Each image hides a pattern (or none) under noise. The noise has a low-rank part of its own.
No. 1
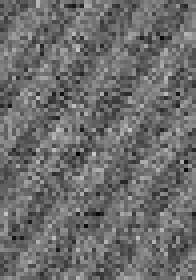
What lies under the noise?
diagonal stripes
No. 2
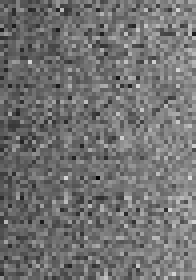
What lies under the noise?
a smooth slope
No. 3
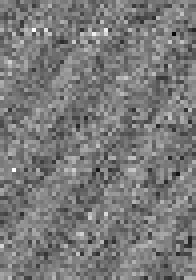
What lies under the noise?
diagonal stripes
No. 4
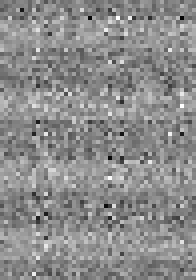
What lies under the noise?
horizontal stripes
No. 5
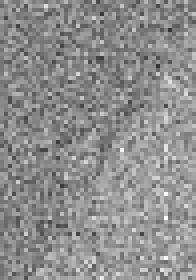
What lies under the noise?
a sharp edge
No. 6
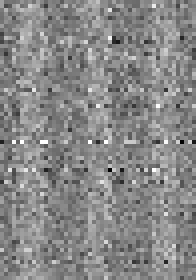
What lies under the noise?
vertical stripes
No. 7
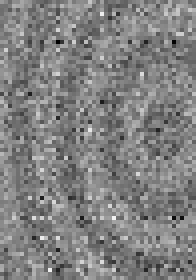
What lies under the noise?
rings round one point
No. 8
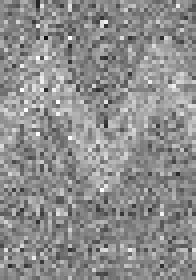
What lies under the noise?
a wavy band
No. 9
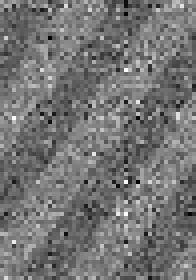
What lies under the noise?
diagonal stripes
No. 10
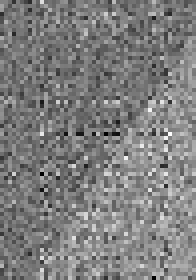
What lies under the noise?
a sharp edge
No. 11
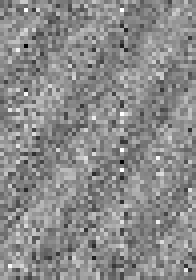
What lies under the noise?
diagonal stripes
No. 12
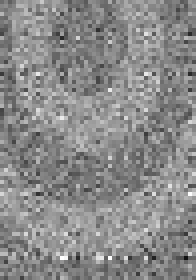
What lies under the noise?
rings round one point
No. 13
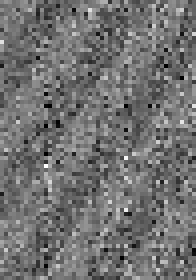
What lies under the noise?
diagonal stripes
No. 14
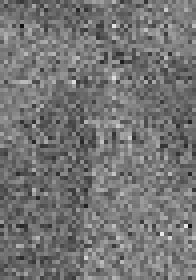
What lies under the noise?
spokes from one point
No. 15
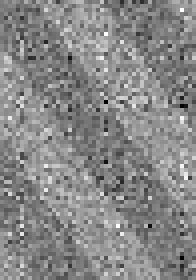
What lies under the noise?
diagonal stripes
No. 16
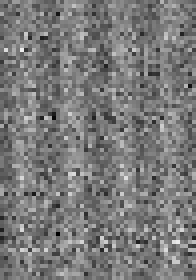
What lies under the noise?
vertical stripes
